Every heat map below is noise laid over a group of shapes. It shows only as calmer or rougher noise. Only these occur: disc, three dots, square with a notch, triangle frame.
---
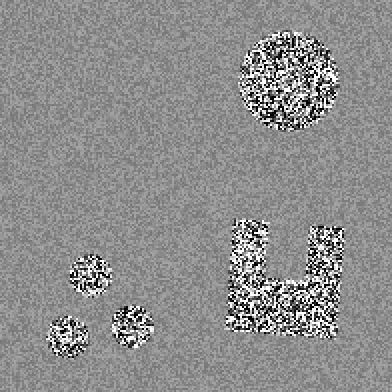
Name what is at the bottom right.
square with a notch
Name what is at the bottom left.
three dots
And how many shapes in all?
3
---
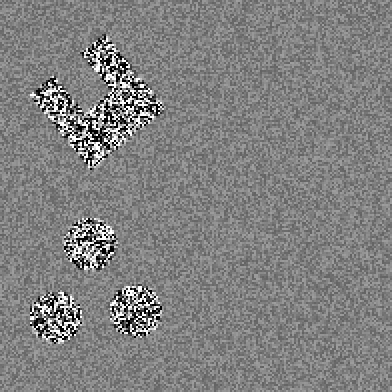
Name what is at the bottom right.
nothing
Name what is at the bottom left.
three dots
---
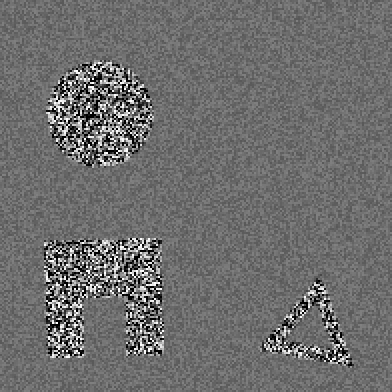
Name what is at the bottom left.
square with a notch
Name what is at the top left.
disc
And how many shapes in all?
3
